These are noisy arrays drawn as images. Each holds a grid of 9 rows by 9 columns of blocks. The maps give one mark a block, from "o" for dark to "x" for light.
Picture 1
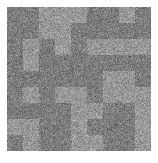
o o x x x o o x o
o o x x o o o o o
o x o x o x x x x
o x o o o o o o o
o o o o o o x x o
o x o x x o x x x
o o o o x x o o x
x x o o x o o o x
o x o o x x o o x
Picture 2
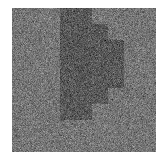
x x x o o x x x x
x x x o o o x x x
x x x o o o o x x
x x x o o o o x x
x x x o o o o x x
x x x o o o x x x
x x x o o x x x x
x x x x x x x x x
x x x x x x x x x
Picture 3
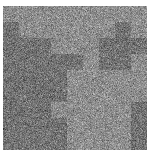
x x x x x x x x x
o x x x x x x o x
o o o x x x o o o
o o o o o x o o x
o o o o x x x x x
o o o o x x x x x
o o o x x x x x o
o o o o x x x x o
o o o o x x x x o
